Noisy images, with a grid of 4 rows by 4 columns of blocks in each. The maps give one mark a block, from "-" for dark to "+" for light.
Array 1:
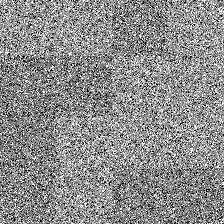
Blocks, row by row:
++-+
--++
-+++
-+--
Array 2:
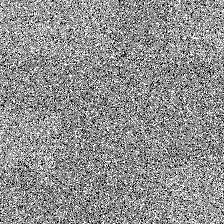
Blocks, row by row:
++-+
----
+---
---+
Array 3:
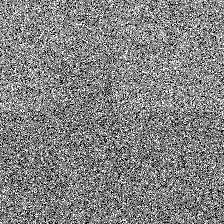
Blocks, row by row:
++++
+-++
----
----
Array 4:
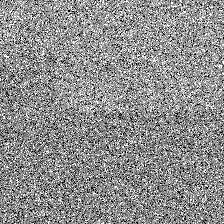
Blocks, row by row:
++++
-+++
----
----
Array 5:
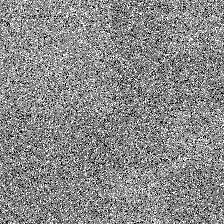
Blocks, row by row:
++-+
++--
---+
--+-
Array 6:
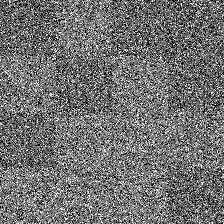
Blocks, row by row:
-+--
+-+-
-+++
+++-
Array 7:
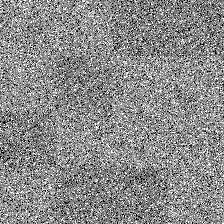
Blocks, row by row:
++--
+-++
-+++
+--+
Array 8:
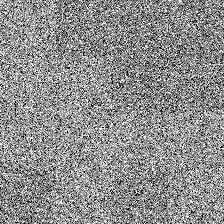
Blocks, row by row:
+---
++--
++++
-+-+
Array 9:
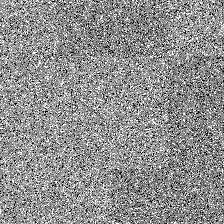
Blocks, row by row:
+--+
+++-
+++-
++--
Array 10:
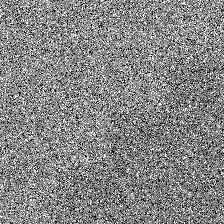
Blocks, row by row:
++++
+++-
++--
+---
